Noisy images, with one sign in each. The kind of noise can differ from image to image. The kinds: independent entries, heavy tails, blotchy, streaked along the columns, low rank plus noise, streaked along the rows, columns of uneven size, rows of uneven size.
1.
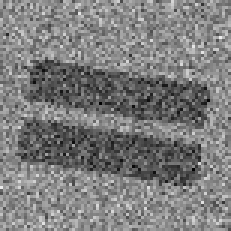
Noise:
independent entries
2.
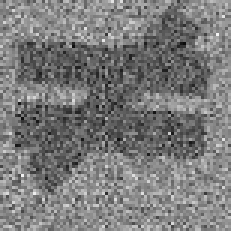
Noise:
low rank plus noise
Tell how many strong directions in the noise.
two
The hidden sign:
not-equal sign
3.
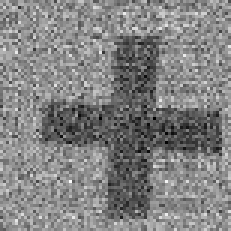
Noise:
low rank plus noise
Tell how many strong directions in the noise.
three or four
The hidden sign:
plus sign
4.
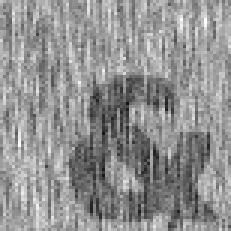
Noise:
streaked along the columns
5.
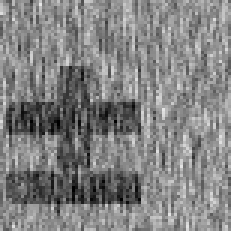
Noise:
streaked along the columns
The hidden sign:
plus-minus sign
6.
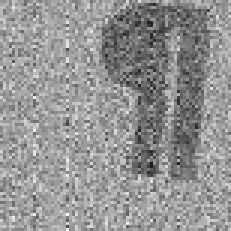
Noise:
columns of uneven size
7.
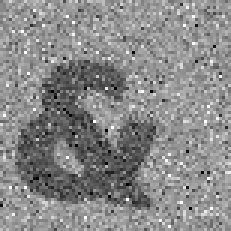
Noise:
heavy tails
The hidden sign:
ampersand
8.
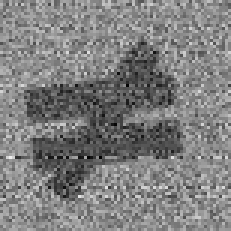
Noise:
rows of uneven size
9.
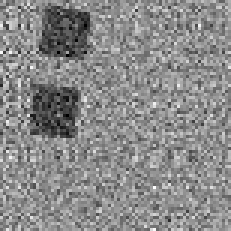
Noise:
low rank plus noise
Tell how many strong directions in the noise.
two
